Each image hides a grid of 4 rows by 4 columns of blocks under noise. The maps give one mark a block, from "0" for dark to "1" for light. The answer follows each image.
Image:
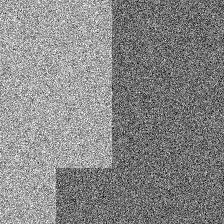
1100
1100
1100
1000
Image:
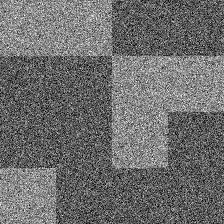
1100
0011
0010
1000
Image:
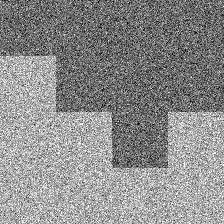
0000
1000
1101
1111
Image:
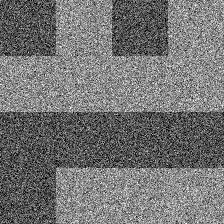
0101
1111
0000
0111
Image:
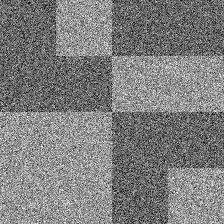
0100
0011
1100
1101
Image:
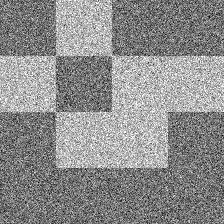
0100
1011
0110
0000
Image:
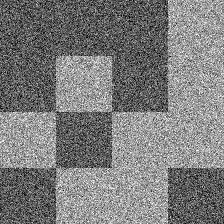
0001
0101
1011
0110
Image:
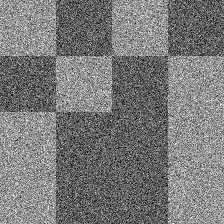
1010
0101
1001
1001
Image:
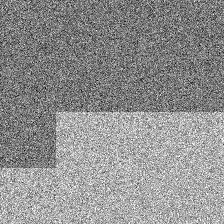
0000
0000
0111
1111
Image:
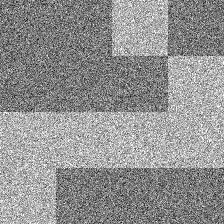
0010
0001
1111
1000
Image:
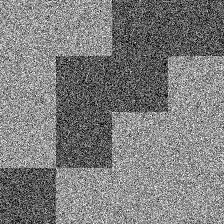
1100
1001
1011
0111
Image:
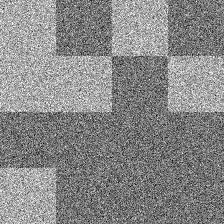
1010
1101
0000
1000
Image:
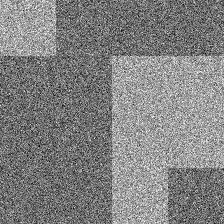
1000
0011
0011
0010
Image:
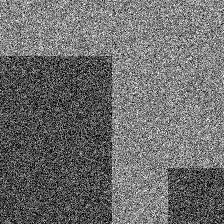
1111
0011
0011
0010
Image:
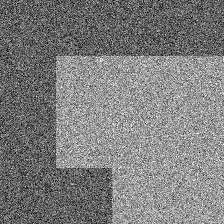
0000
0111
0111
0011
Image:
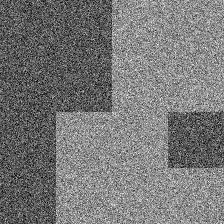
0011
0011
0110
0111
